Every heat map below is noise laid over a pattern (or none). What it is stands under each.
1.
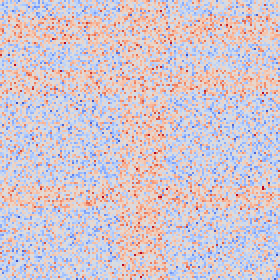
bands of rows crossing bands of columns
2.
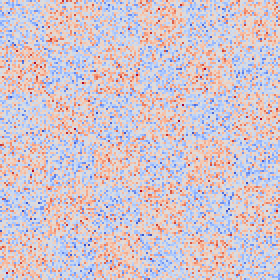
a checkerboard
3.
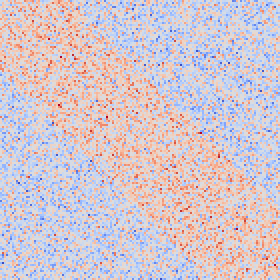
a diagonal band
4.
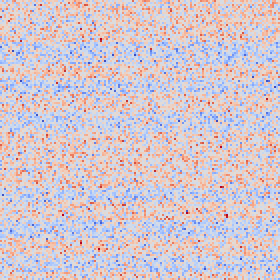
bands of rows
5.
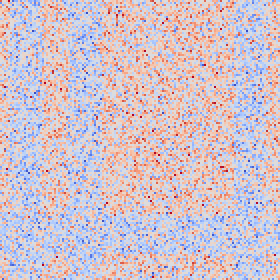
bands of rows crossing bands of columns
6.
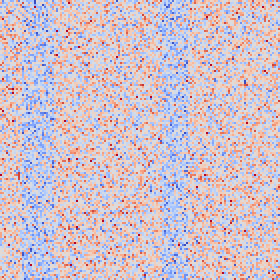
bands of columns
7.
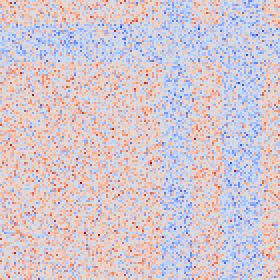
bands of rows crossing bands of columns
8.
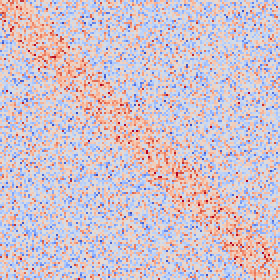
a diagonal band
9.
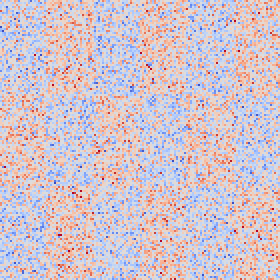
a checkerboard
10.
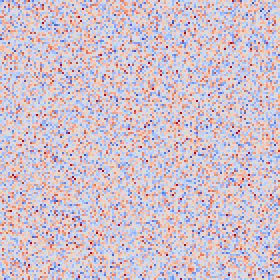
only noise
